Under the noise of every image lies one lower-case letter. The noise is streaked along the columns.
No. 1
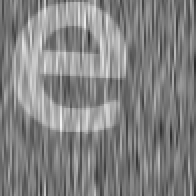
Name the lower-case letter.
e
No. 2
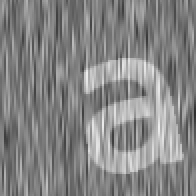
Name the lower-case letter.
a
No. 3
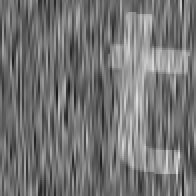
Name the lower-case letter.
t
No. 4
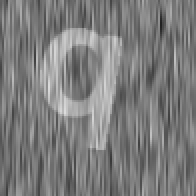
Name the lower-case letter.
q
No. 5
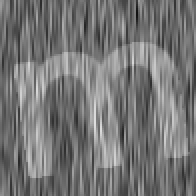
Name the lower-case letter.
m
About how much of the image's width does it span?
nearly all
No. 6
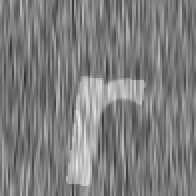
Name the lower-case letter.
r
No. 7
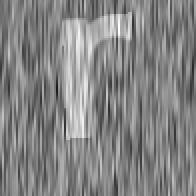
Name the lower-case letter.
r
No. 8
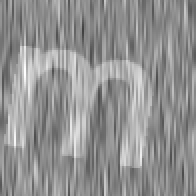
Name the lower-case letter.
m
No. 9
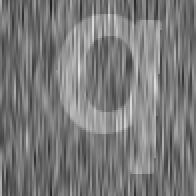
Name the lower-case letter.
q
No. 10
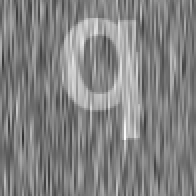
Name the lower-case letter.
q
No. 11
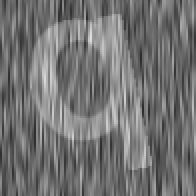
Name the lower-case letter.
q
